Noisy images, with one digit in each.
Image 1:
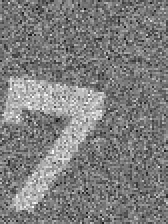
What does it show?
light 7
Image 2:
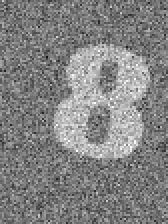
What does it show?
light 8
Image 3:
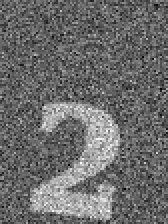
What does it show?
light 2
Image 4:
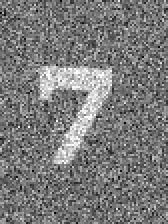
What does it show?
light 7, centre
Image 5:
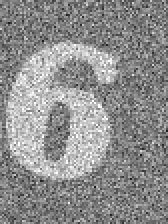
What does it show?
light 6
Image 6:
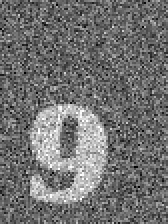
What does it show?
light 9
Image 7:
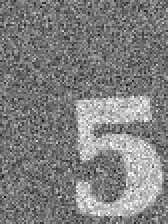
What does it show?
light 5
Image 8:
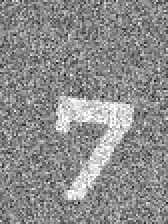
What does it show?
light 7
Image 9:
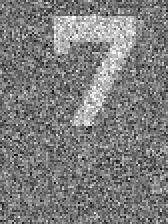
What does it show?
light 7
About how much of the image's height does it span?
half
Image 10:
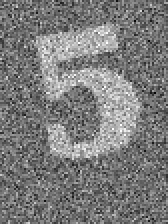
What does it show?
light 5
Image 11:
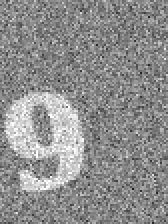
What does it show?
light 9
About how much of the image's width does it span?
half
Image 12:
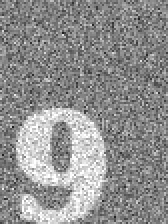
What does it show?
light 9
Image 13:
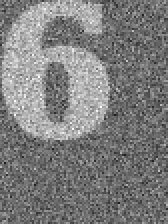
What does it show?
light 6
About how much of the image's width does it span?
two thirds
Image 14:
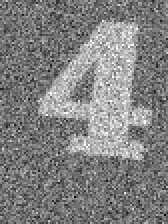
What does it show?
light 4
